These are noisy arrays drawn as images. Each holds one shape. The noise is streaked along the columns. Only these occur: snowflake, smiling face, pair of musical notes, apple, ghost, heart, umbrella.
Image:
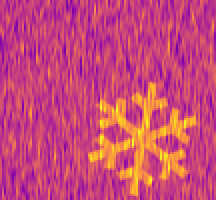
snowflake
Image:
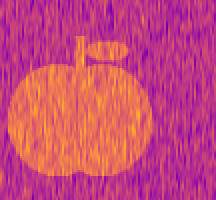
apple
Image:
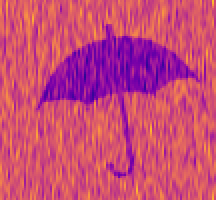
umbrella
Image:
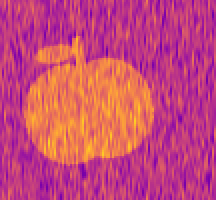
apple
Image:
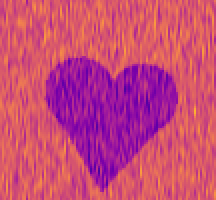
heart
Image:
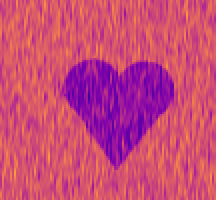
heart
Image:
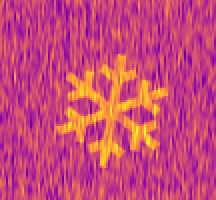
snowflake
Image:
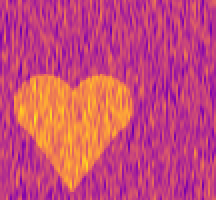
heart
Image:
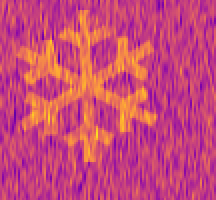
snowflake
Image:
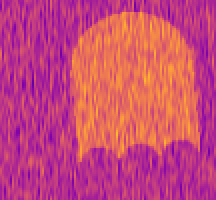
ghost
